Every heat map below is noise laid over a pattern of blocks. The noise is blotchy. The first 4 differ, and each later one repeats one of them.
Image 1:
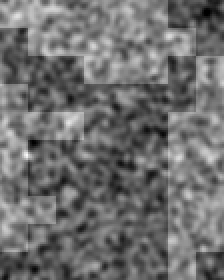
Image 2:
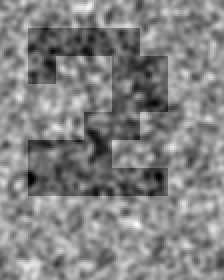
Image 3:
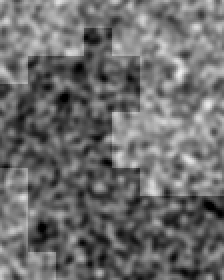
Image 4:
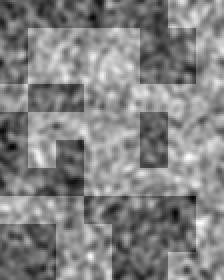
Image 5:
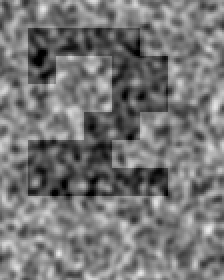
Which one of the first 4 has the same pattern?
2
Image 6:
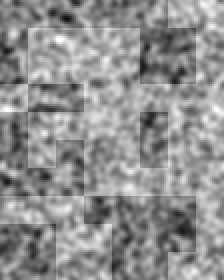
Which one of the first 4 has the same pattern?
4
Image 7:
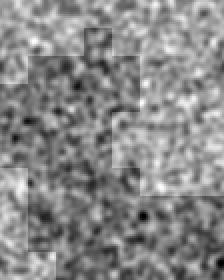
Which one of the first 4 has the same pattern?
3
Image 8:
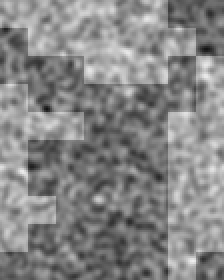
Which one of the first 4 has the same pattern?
1
